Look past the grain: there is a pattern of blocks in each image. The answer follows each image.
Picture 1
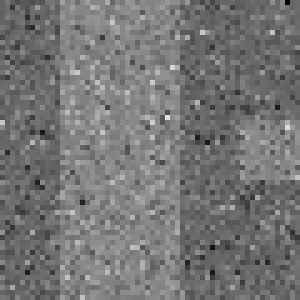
top and bottom mirror each other
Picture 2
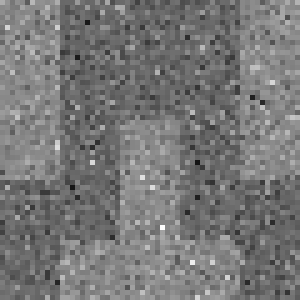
left and right mirror each other
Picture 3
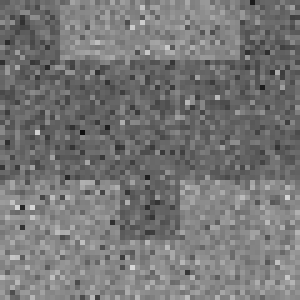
left and right mirror each other
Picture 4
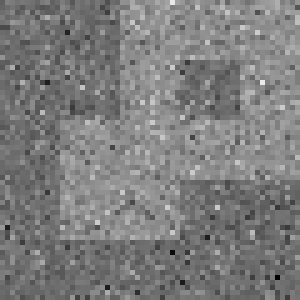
mirrored about the diagonal from the bottom left
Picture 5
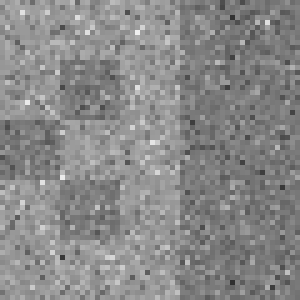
top and bottom mirror each other
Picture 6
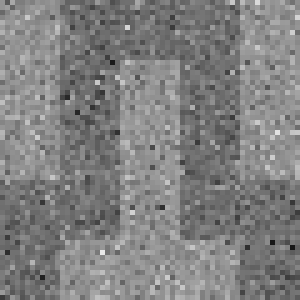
left and right mirror each other
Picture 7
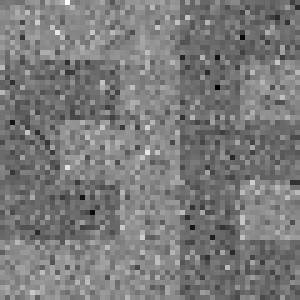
top and bottom mirror each other
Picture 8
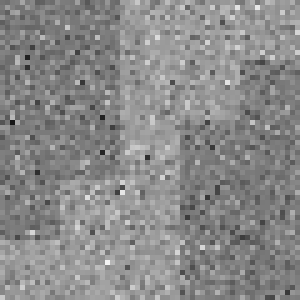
the same after a half turn
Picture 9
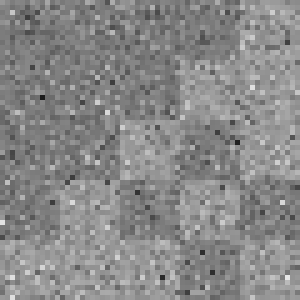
mirrored about the diagonal from the top left
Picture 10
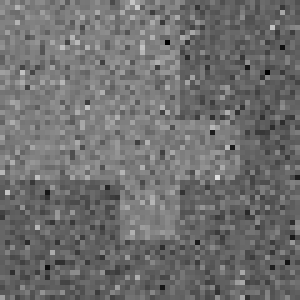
mirrored about the diagonal from the top left
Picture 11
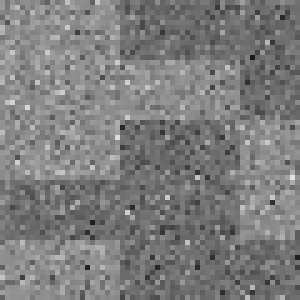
no symmetry
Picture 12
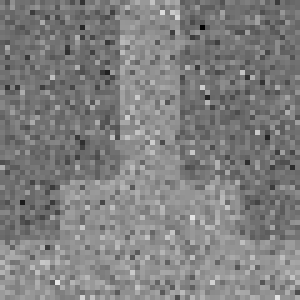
left and right mirror each other
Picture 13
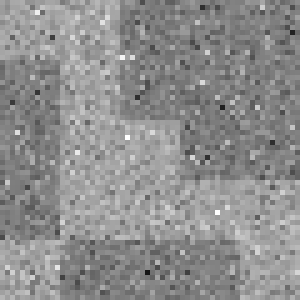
mirrored about the diagonal from the bottom left
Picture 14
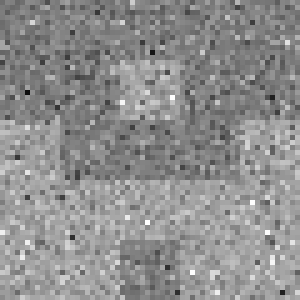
left and right mirror each other
